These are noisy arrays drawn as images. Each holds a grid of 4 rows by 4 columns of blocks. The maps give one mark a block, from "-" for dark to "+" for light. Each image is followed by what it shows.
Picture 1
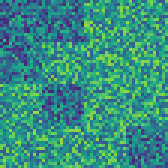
- - + +
- + + +
+ - + +
+ + + -
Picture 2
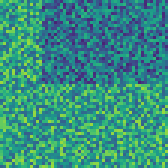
+ - - -
+ - - -
+ + + +
+ + + +
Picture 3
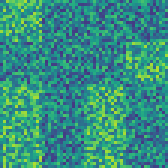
+ - - -
- - - +
+ - + -
+ - + -
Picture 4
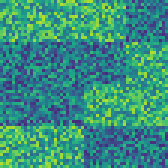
+ + + -
- - - +
- - + +
+ + - -
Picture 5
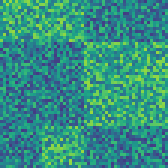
+ + - -
- - + +
- - + +
- + - -
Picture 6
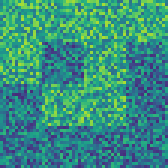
+ + + +
+ - + -
- + + -
- - - -
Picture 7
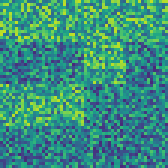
+ + + +
- - + -
+ + - -
- - - -
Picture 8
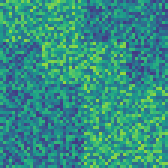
+ + - -
- + + -
- - + +
- - + +
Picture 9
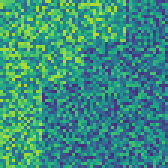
+ + + -
+ + - -
+ - - -
+ - - -
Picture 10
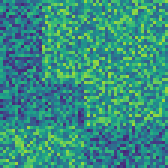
- + + +
- + + +
- - + +
+ + - -
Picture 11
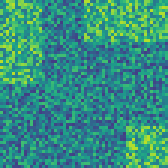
+ - + +
+ - - -
- - - -
- - - +
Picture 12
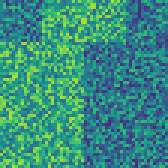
- + + -
+ + - -
+ + - -
+ + - -
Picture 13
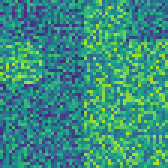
- - + -
+ - + +
- - + +
- - + +
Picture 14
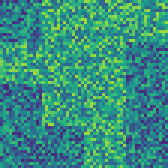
- + + +
+ + + -
- + + -
- - + -
